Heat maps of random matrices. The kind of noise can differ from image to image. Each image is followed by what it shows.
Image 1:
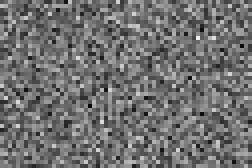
independent entries
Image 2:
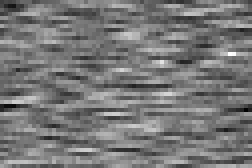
streaked along the rows
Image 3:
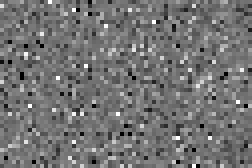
heavy tails
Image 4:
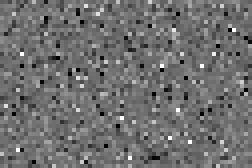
heavy tails
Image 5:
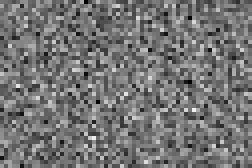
independent entries
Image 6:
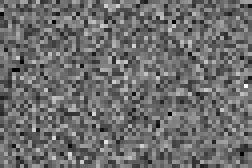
independent entries
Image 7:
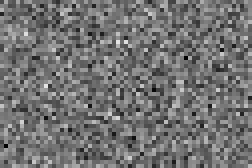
independent entries
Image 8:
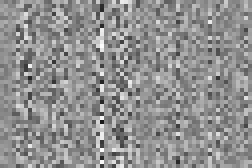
columns of uneven size
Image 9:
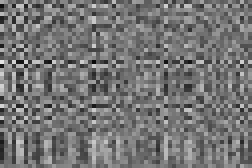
low rank plus noise
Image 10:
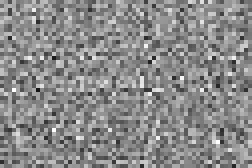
low rank plus noise
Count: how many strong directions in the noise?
five to eight
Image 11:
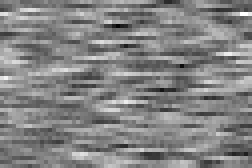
streaked along the rows
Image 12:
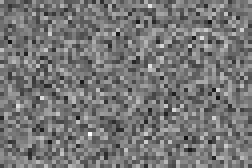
independent entries
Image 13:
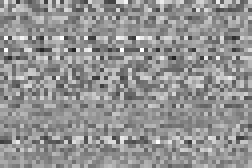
rows of uneven size
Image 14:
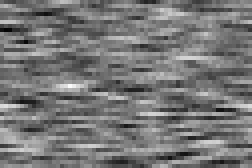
streaked along the rows
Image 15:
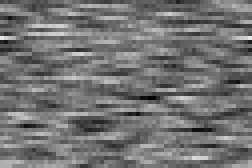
streaked along the rows
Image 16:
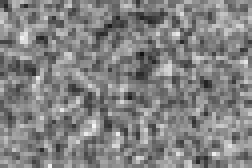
blotchy
